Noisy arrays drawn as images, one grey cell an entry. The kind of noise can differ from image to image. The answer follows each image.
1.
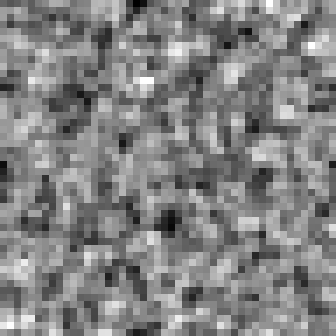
blotchy
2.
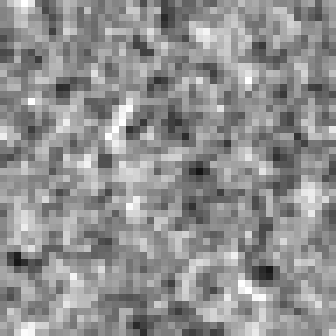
blotchy
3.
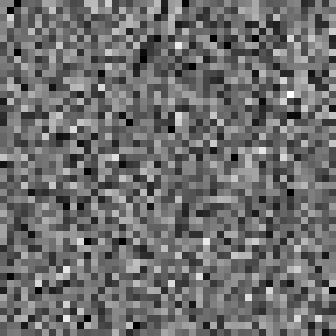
independent entries
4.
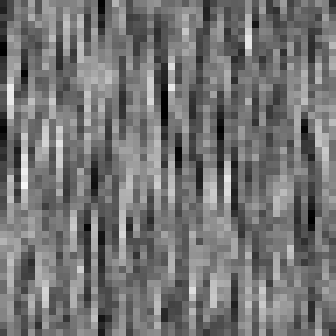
streaked along the columns
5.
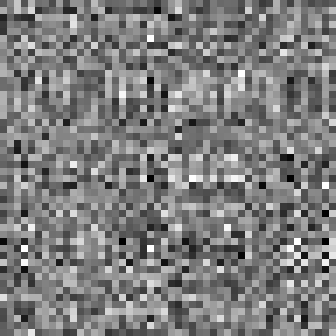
low rank plus noise
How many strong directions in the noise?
three or four
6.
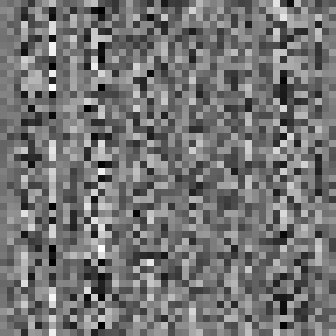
columns of uneven size
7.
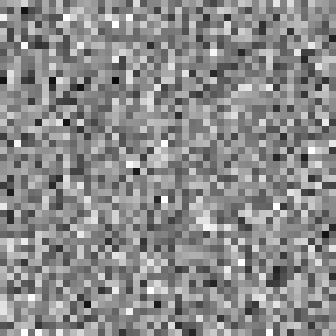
independent entries
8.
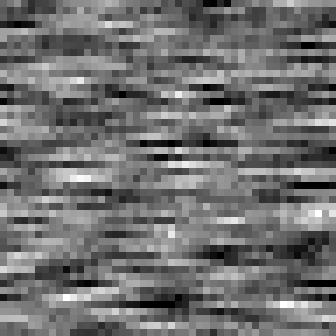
streaked along the rows
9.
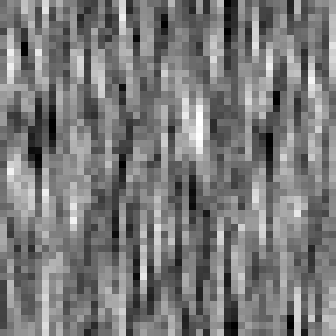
streaked along the columns
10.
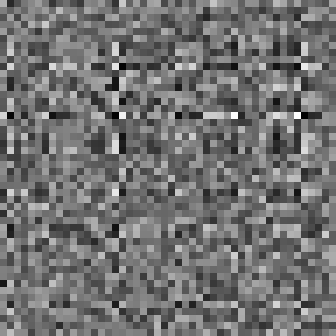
low rank plus noise
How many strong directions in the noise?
one
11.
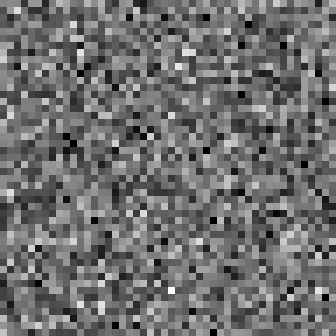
independent entries
